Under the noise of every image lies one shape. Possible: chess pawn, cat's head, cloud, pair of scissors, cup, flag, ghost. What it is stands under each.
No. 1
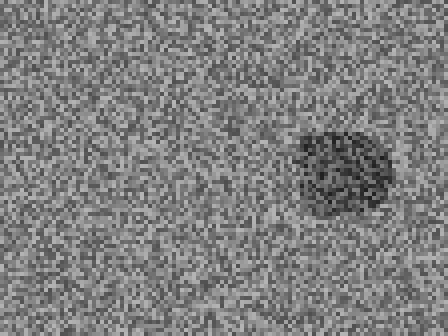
ghost
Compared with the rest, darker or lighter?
darker
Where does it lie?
middle right
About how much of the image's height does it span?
a quarter
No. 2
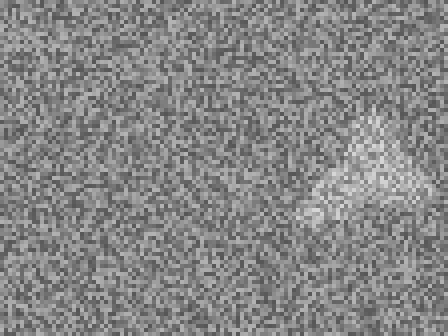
chess pawn
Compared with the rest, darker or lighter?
lighter
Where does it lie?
middle right
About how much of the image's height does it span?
a third
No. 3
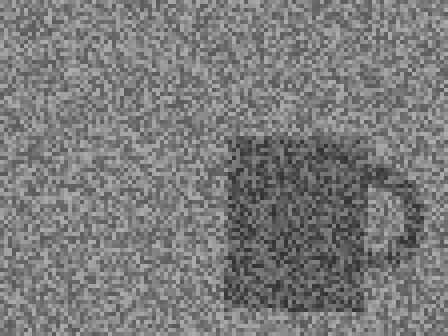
cup
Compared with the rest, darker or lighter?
darker
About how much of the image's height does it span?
half
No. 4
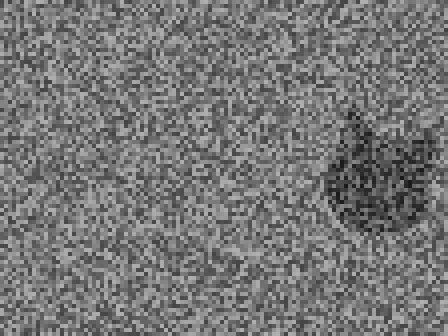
cat's head
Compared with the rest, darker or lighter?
darker
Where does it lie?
middle right
